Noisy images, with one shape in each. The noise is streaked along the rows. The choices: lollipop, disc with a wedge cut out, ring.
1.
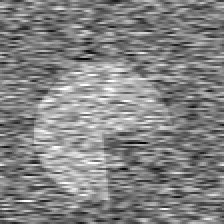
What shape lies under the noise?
disc with a wedge cut out
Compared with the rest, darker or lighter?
lighter
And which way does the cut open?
down and right
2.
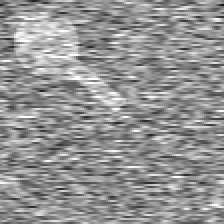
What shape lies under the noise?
lollipop
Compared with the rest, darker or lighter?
lighter
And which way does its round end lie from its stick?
up and left
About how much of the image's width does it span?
half
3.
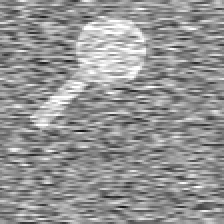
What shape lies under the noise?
lollipop
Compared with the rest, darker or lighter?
lighter
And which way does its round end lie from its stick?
up and right
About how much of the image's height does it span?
half
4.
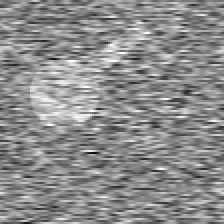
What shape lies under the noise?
lollipop
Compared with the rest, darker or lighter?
lighter
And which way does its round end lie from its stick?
down and left
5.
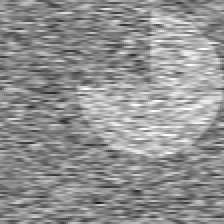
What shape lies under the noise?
disc with a wedge cut out
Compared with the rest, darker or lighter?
lighter
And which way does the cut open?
up and left
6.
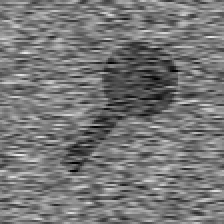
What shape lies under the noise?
lollipop
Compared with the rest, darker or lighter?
darker
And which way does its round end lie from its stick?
up and right
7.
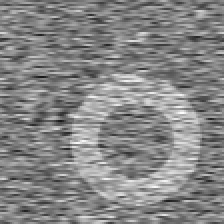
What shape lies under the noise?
ring
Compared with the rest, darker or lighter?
lighter
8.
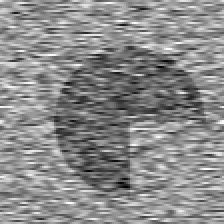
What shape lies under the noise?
disc with a wedge cut out
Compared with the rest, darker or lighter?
darker
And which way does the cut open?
down and right
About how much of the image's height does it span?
two thirds
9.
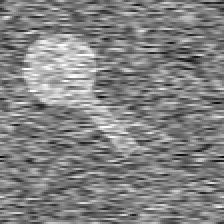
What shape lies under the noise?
lollipop
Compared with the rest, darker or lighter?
lighter
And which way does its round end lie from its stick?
up and left
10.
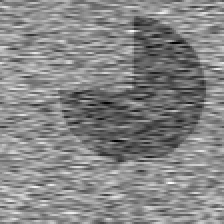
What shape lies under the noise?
disc with a wedge cut out
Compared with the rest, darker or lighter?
darker
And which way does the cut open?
up and left
